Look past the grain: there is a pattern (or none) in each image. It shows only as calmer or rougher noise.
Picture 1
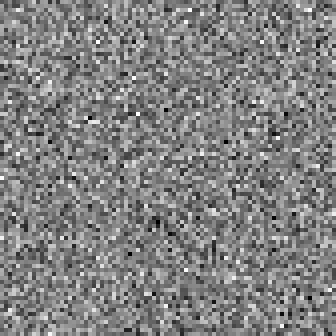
only noise
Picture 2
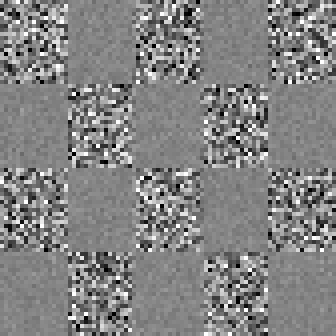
a checkerboard
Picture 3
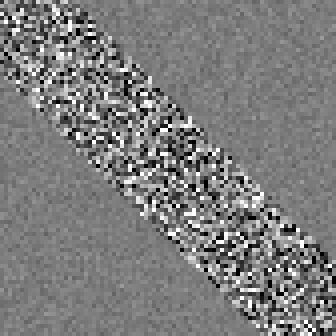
a diagonal band
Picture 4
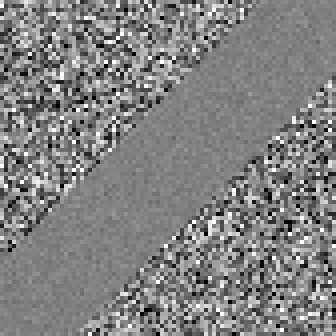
a diagonal band
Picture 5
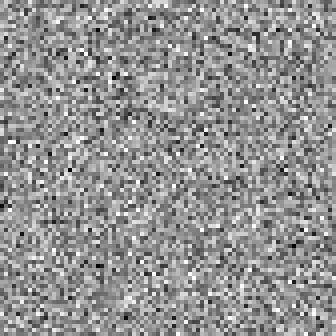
only noise
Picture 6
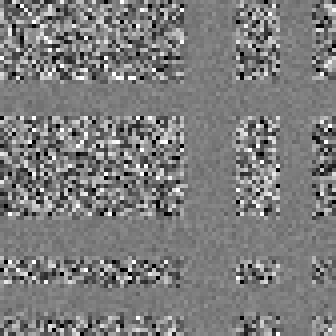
bands of rows crossing bands of columns
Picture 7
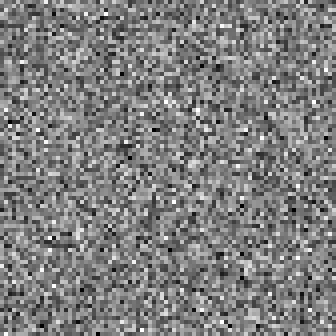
only noise
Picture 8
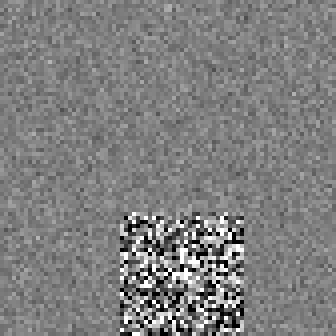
one block
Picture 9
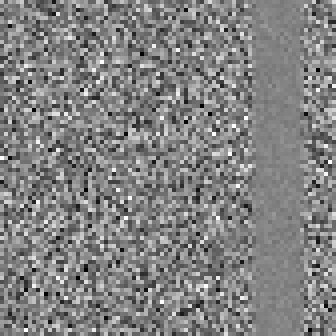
one band of columns
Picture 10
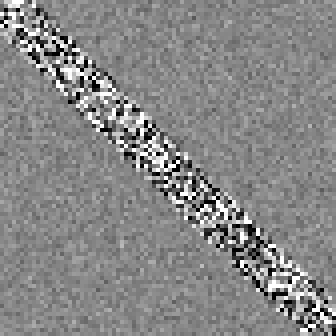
a diagonal band
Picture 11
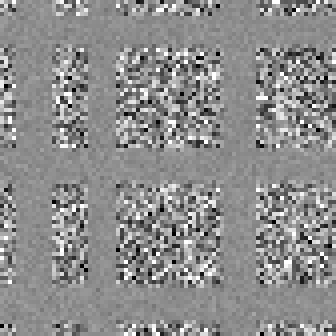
bands of rows crossing bands of columns
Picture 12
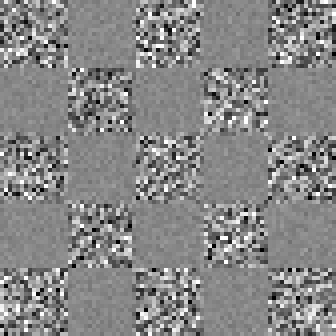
a checkerboard
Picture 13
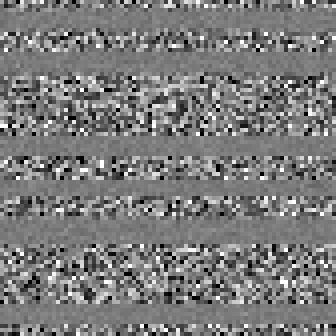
bands of rows
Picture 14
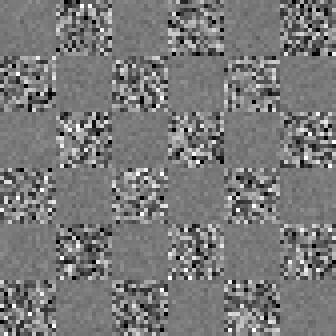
a checkerboard
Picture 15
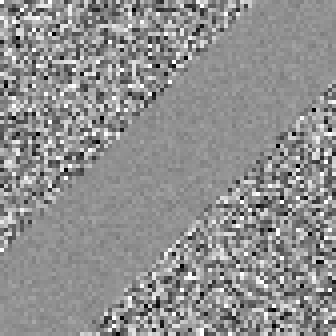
a diagonal band
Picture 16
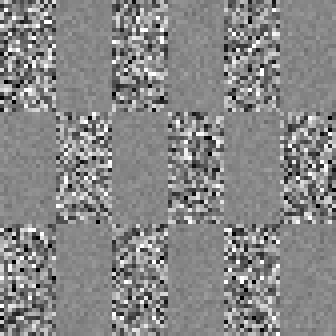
a checkerboard
